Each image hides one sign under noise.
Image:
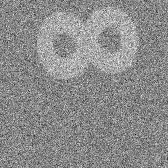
infinity sign
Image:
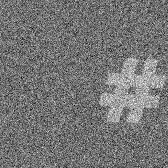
hash sign
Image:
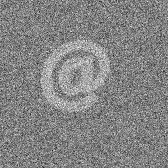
at sign
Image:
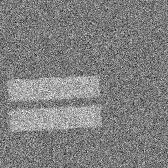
equals sign
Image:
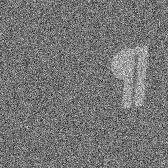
pilcrow
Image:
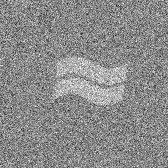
approximately sign
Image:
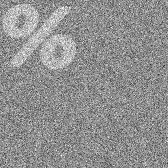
percent sign
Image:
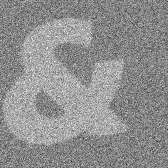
ampersand
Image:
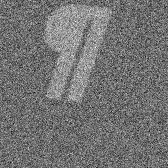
pilcrow
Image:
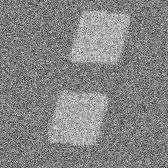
colon
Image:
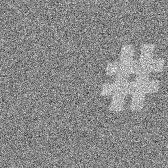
hash sign
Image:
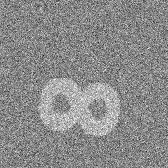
infinity sign
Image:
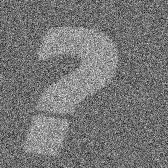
question mark
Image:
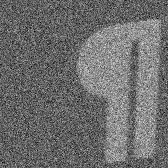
pilcrow
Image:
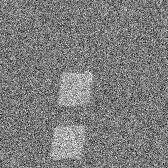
colon
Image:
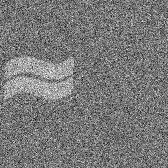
approximately sign
